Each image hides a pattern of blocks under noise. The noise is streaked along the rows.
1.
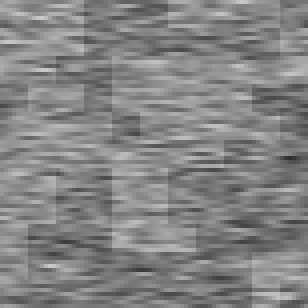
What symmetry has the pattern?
no symmetry
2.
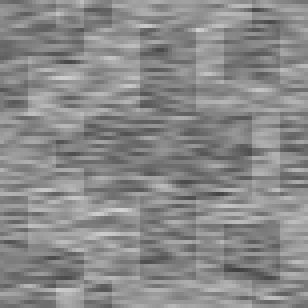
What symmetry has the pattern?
top and bottom mirror each other
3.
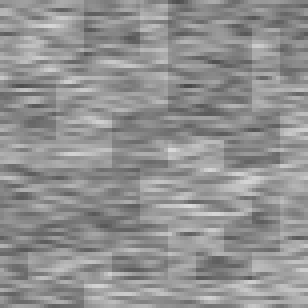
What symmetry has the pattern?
mirrored about the diagonal from the top left
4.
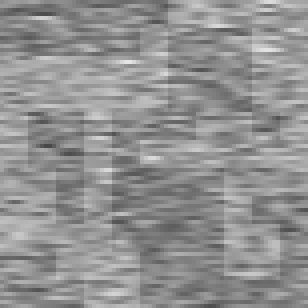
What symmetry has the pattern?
no symmetry
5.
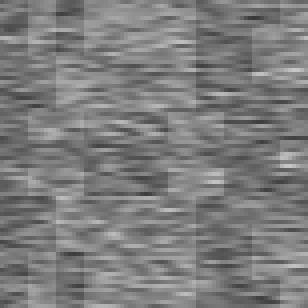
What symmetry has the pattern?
top and bottom mirror each other
